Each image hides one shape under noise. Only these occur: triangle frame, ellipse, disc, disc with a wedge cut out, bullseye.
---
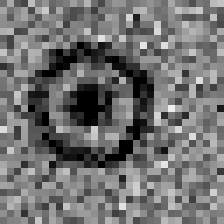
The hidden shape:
bullseye
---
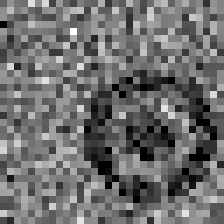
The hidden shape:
bullseye
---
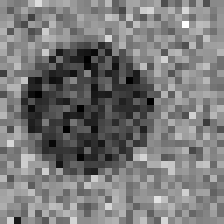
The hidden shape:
disc
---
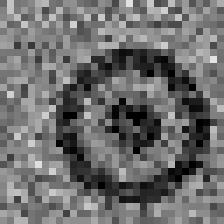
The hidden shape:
bullseye
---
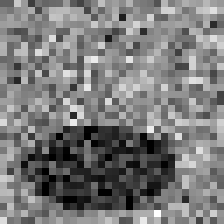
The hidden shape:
ellipse
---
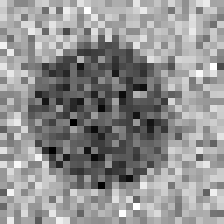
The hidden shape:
disc
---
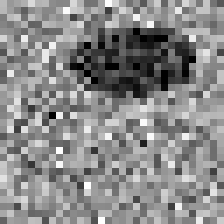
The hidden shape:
ellipse
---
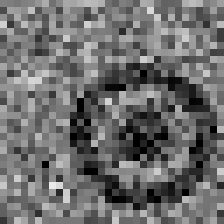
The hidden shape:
bullseye
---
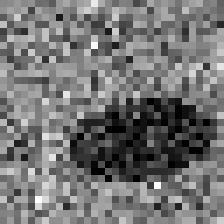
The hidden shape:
ellipse
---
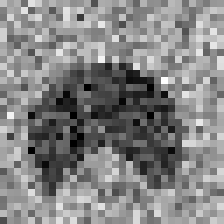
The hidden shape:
disc with a wedge cut out
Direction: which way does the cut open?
down
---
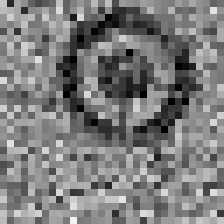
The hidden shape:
bullseye
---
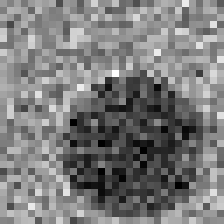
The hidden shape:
disc
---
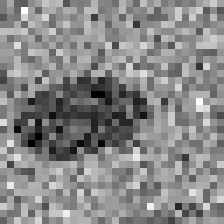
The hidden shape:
ellipse
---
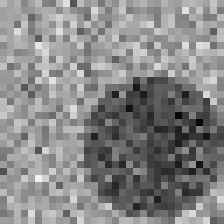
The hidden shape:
disc
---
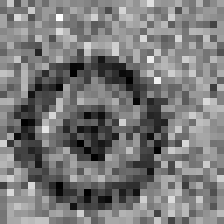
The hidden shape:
bullseye
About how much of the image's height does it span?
two thirds
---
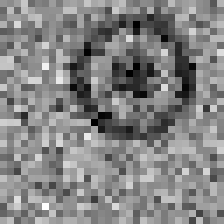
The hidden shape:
bullseye
